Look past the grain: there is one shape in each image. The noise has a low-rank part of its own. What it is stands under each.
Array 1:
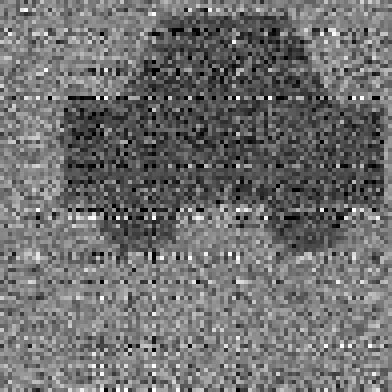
car
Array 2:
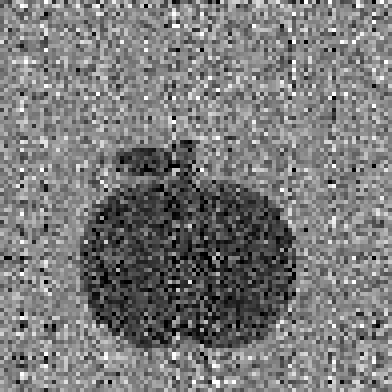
apple
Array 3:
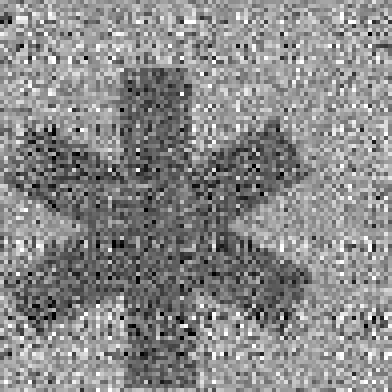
asterisk
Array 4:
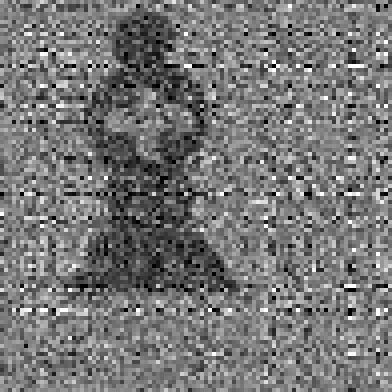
chess bishop
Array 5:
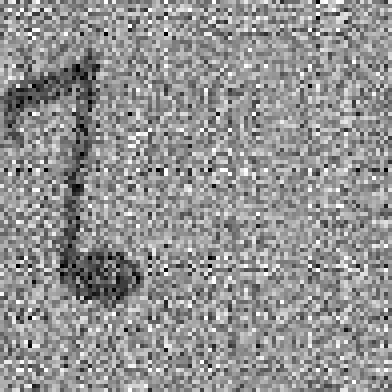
musical note
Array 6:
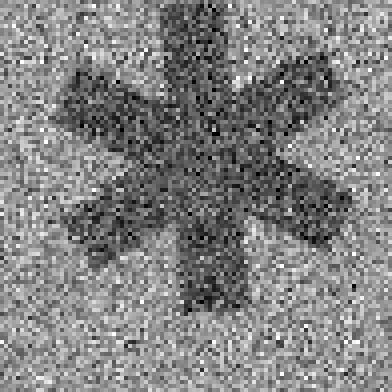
asterisk
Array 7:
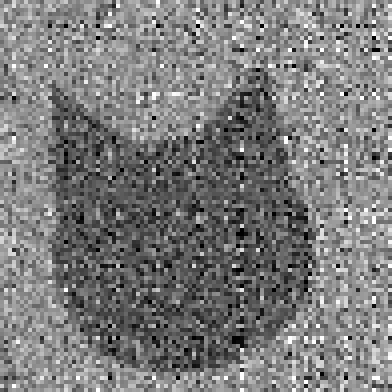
cat's head
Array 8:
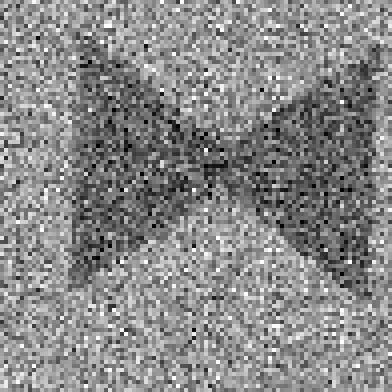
bow tie
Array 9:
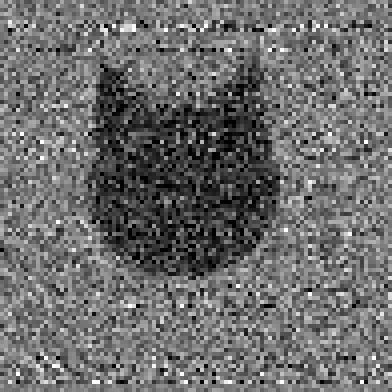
cat's head
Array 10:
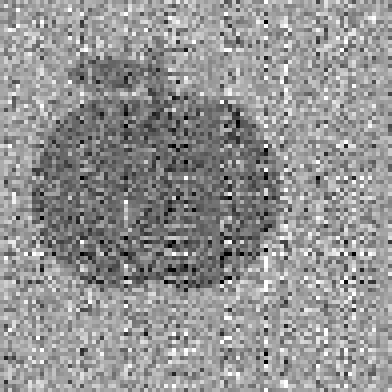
apple
